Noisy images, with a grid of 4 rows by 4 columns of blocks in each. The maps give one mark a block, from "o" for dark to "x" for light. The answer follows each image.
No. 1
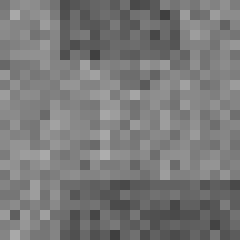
xoox
xxxx
xxxx
xooo
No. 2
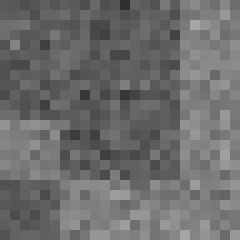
ooox
ooox
xoox
oxxx
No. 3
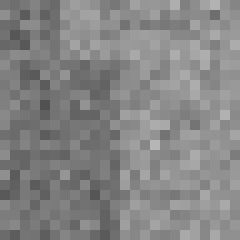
oxxx
ooxx
ooxx
ooxx
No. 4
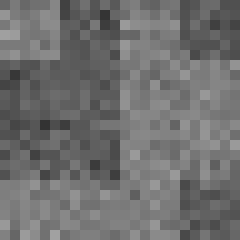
xoxo
ooxx
ooxx
xxxo
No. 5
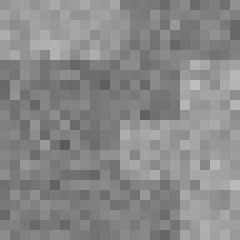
xxoo
ooox
ooxx
ooox
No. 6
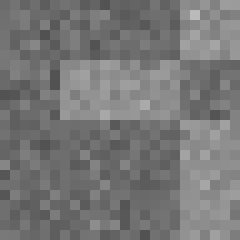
ooox
oxxo
ooox
ooox
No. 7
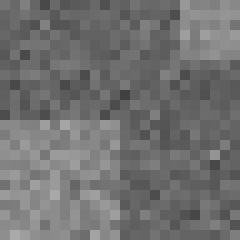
ooox
oooo
xxoo
xxoo
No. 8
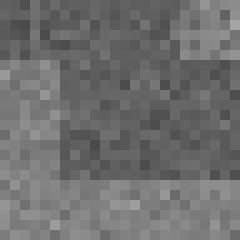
ooox
xooo
xooo
xxxx
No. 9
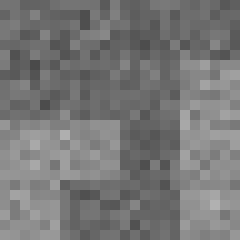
oooo
ooox
xxox
xoox
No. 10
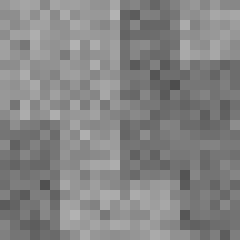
xxox
xxoo
oxoo
oxxo
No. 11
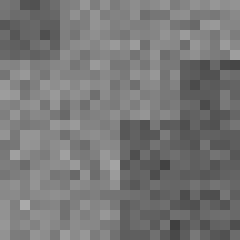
oxxx
xxxo
xxoo
xxoo
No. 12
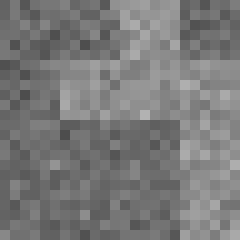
ooxo
oxxx
ooox
ooox
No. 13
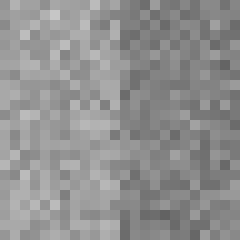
xxoo
xxoo
xxoo
xxoo
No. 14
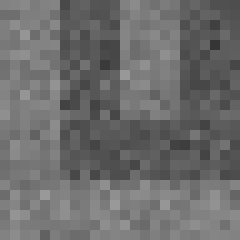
xoxo
xoxo
xooo
xxxx
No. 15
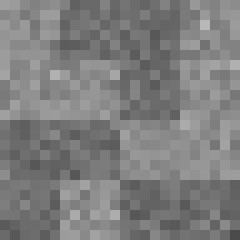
xoox
xxox
ooxx
oxoo
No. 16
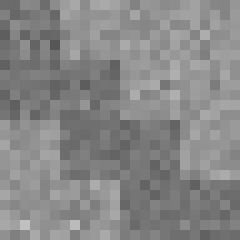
oxxx
ooxx
xoox
xxoo
